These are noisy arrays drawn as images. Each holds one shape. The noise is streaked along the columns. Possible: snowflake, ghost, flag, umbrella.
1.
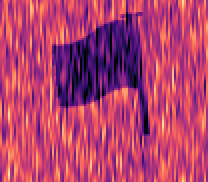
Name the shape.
flag
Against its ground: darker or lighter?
darker
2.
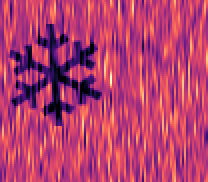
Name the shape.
snowflake
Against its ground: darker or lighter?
darker
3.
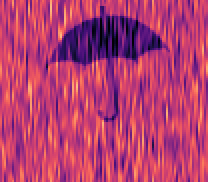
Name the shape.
umbrella
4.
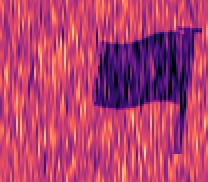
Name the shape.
flag
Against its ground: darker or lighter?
darker
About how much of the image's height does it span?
two thirds
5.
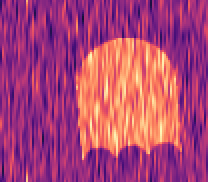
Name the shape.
ghost
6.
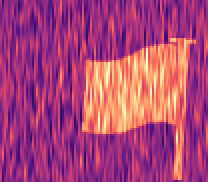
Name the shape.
flag
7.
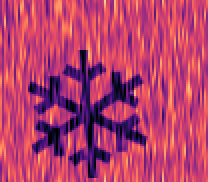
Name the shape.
snowflake
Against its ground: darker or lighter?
darker
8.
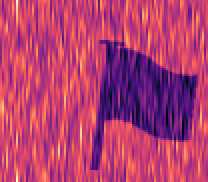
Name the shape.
flag
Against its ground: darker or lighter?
darker
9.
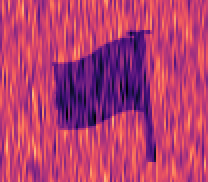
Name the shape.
flag
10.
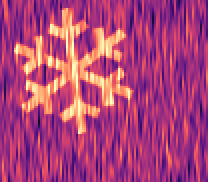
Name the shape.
snowflake
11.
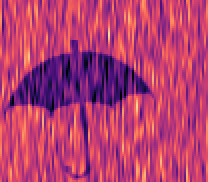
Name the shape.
umbrella
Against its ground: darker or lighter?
darker
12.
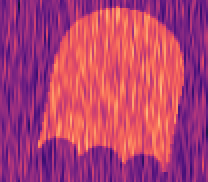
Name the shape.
ghost
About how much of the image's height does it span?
nearly all
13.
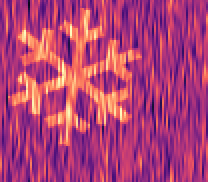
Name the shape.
snowflake
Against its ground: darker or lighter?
lighter
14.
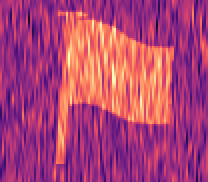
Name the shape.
flag
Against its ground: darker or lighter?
lighter
